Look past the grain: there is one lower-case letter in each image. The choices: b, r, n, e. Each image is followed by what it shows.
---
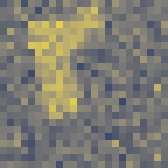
r
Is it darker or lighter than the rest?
lighter
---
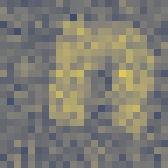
n
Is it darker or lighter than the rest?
lighter
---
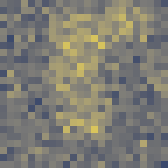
r
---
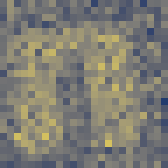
n
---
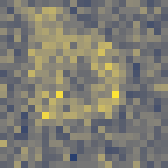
b
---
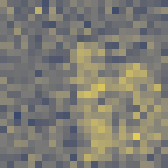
b
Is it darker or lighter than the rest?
lighter
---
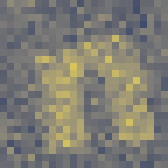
n
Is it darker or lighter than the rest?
lighter
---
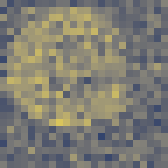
e
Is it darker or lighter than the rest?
lighter
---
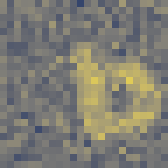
b
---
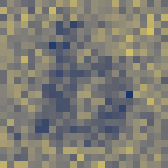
b
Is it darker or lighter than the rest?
darker
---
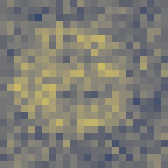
e
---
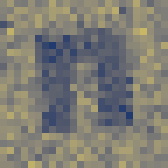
n
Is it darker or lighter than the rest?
darker
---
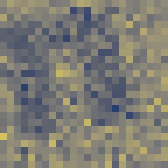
n
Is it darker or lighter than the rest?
darker
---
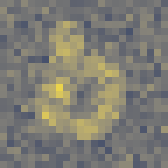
b
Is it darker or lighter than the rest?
lighter
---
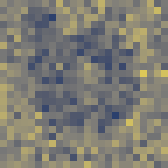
b
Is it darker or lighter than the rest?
darker
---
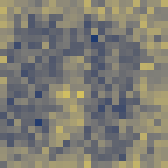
n
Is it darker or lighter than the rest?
darker
